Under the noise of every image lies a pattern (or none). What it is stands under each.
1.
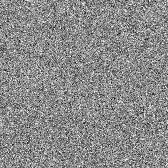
only noise
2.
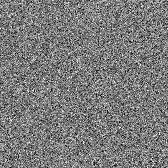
only noise
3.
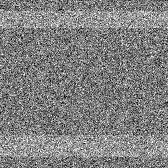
bands of rows
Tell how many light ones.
2
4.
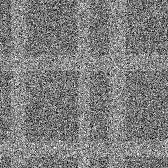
bands of rows crossing bands of columns
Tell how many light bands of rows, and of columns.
2 and 3
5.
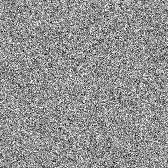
only noise
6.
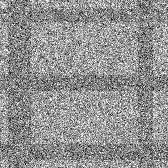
bands of rows crossing bands of columns
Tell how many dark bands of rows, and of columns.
3 and 2
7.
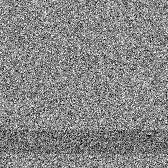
one band of rows
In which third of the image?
bottom
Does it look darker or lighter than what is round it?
darker
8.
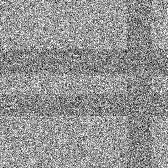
bands of rows crossing bands of columns
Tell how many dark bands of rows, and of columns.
2 and 1
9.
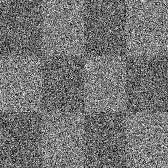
a checkerboard
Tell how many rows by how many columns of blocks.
3 by 4
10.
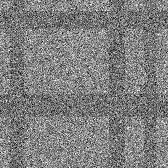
bands of rows crossing bands of columns
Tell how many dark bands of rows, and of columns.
2 and 3
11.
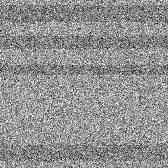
bands of rows
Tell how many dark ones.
4
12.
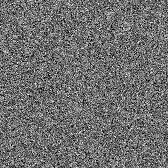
only noise
